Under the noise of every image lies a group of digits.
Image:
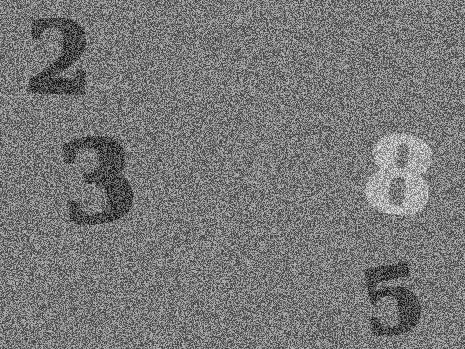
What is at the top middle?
nothing
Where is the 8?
middle right
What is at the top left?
2
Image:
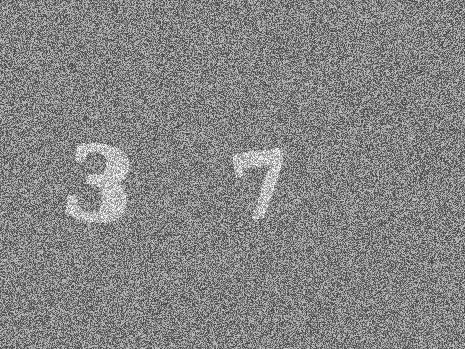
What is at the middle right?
nothing
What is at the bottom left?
nothing
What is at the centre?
7
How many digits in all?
2
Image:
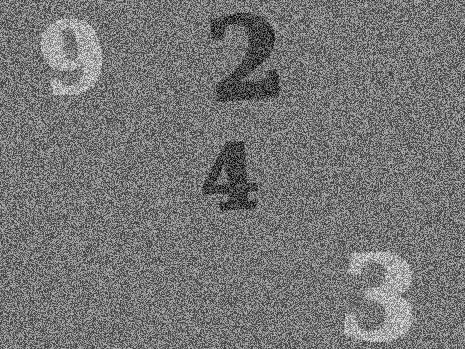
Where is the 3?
bottom right
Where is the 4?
centre
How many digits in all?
4
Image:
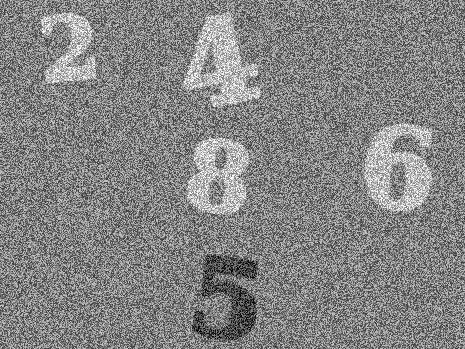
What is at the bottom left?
nothing
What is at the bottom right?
nothing
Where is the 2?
top left
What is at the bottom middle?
5
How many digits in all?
5
